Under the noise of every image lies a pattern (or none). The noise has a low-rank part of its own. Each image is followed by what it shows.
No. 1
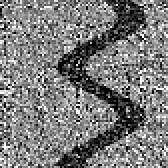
a wavy band
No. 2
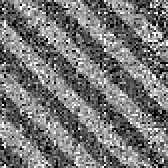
diagonal stripes
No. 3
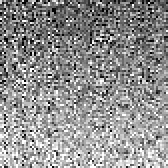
a smooth slope
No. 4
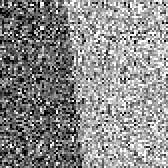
a sharp edge
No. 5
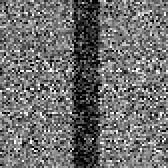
one vertical stripe
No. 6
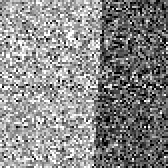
a sharp edge
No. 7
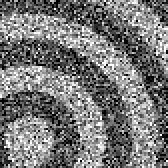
rings round one point
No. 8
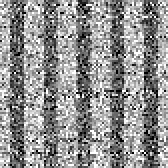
vertical stripes
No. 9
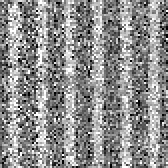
vertical stripes
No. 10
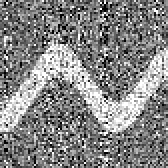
a wavy band
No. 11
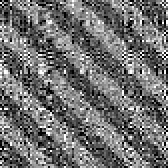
diagonal stripes
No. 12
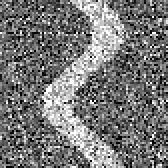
a wavy band
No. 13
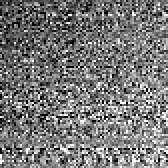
a smooth slope
